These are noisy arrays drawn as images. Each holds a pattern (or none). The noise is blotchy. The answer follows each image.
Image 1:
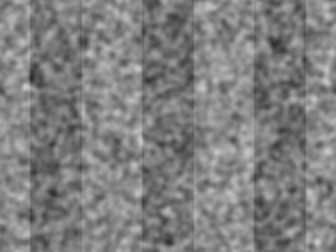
vertical stripes
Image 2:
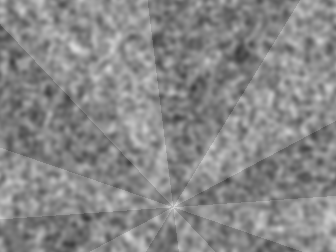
spokes from one point
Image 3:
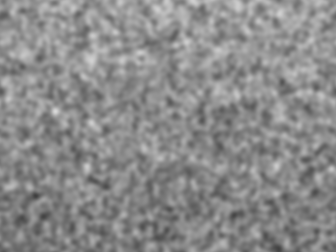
a smooth slope
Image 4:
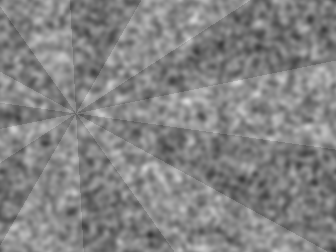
spokes from one point
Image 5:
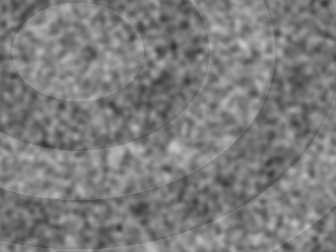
rings round one point
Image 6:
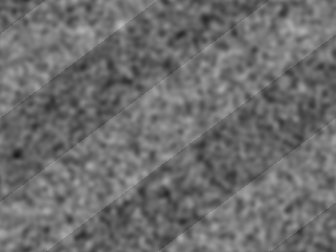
diagonal stripes
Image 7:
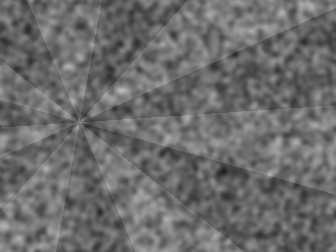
spokes from one point
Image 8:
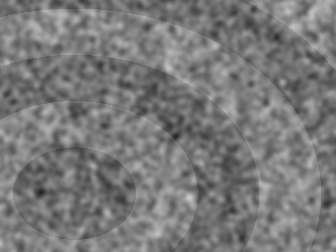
rings round one point
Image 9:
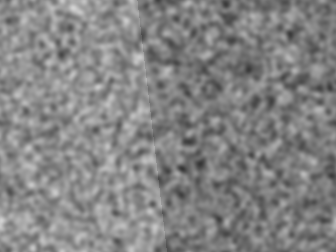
a sharp edge
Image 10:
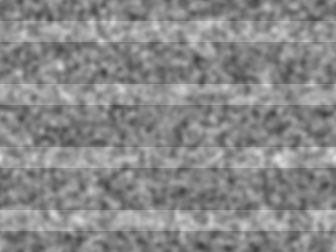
horizontal stripes
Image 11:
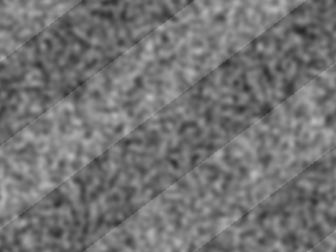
diagonal stripes
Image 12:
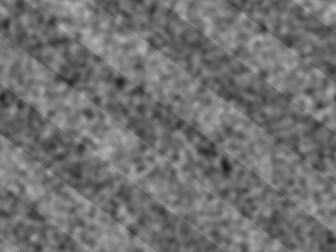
diagonal stripes
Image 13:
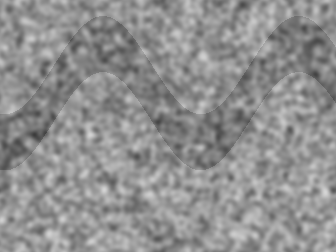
a wavy band
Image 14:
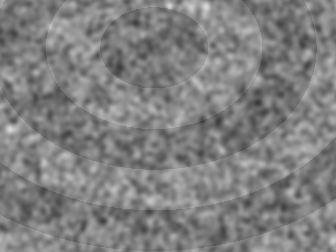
rings round one point
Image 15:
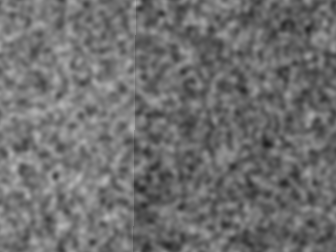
a sharp edge
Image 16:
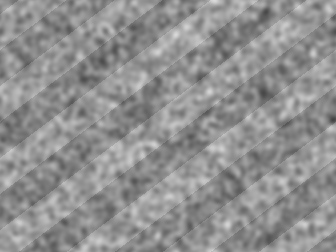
diagonal stripes
